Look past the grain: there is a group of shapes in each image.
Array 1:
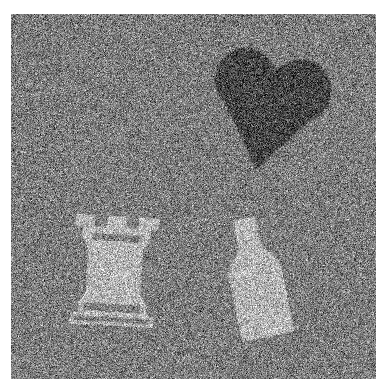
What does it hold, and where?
top right: dark heart; bottom left: light chess rook; bottom right: light bottle
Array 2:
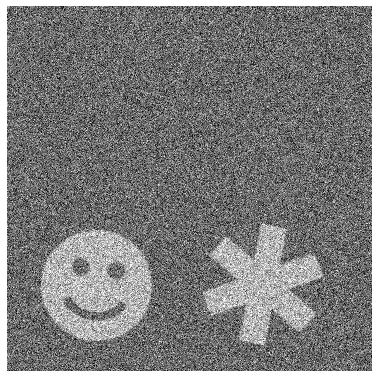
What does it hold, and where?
bottom left: light smiling face; bottom right: light asterisk
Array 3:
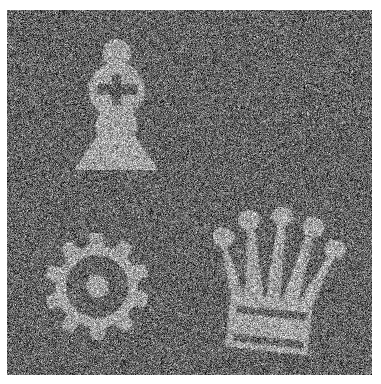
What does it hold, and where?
top left: light chess bishop; bottom left: light gear; bottom right: light chess queen
